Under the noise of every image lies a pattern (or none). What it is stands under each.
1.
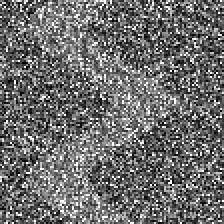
a wavy band
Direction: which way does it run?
top to bottom
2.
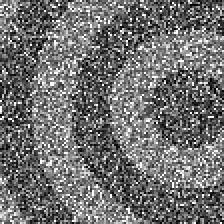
rings round one point
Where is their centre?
middle right
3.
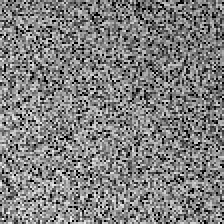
a smooth slope
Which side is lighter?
bottom left
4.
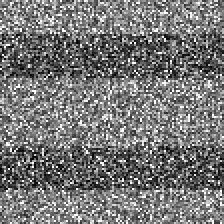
horizontal stripes
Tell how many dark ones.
2
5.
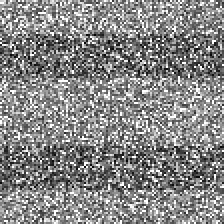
horizontal stripes
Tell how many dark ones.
2
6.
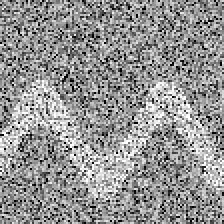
a wavy band
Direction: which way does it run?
left to right
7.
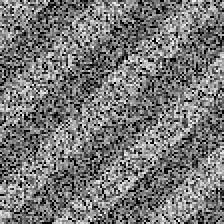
diagonal stripes
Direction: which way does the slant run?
bottom left to top right
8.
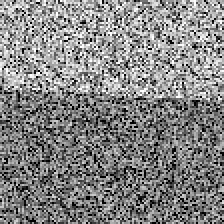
a sharp edge
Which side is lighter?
top
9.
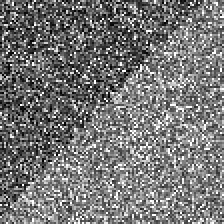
a sharp edge
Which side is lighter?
bottom right
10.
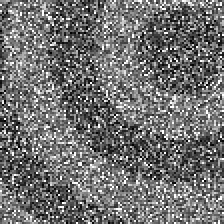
rings round one point
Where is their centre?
top right
